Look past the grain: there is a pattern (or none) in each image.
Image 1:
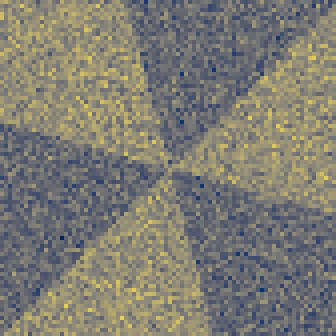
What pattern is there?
spokes from one point
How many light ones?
3
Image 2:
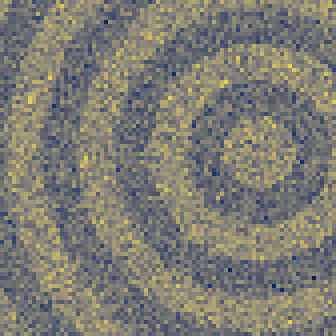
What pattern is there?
rings round one point
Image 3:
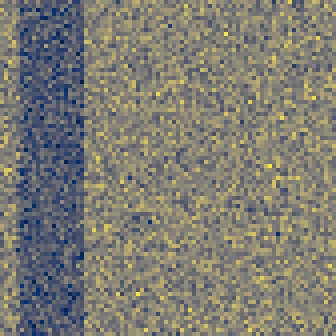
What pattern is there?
one vertical stripe
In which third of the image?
left
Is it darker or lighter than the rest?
darker
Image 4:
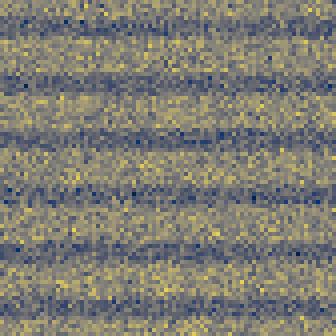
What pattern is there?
horizontal stripes
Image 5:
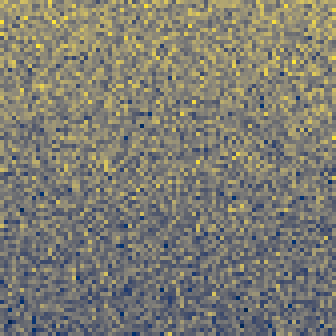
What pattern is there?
a smooth slope
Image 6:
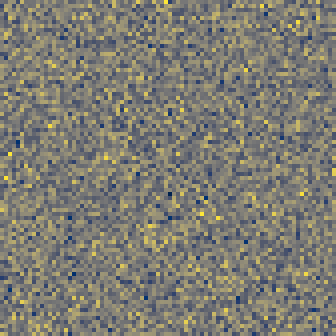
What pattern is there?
only noise
